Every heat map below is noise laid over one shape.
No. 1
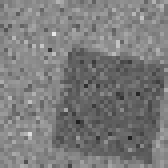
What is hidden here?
dark square
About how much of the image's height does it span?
two thirds
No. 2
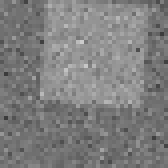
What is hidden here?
light square
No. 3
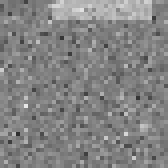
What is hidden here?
light bar
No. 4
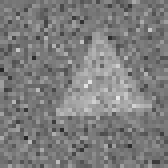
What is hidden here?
light triangle
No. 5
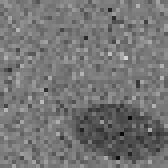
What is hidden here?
dark ellipse
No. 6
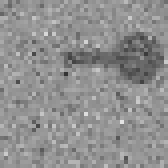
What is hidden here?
dark lollipop
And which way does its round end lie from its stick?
right
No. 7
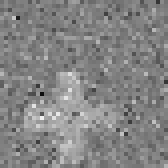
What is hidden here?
light cross
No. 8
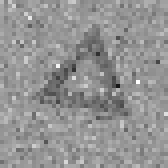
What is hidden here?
dark triangle frame
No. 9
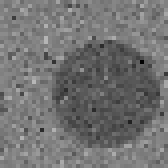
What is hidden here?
dark disc
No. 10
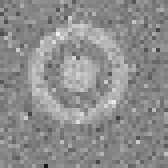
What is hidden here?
light bullseye
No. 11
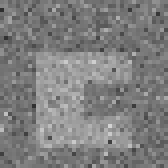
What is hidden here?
light square with a notch
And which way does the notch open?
right
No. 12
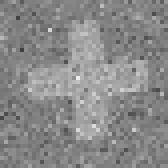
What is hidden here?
light cross
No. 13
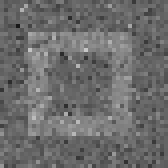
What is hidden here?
light square frame
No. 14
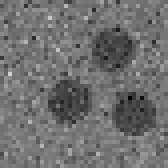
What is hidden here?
dark three dots
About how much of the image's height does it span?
two thirds
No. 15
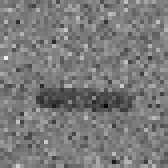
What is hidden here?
dark bar
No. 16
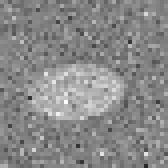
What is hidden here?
light ellipse
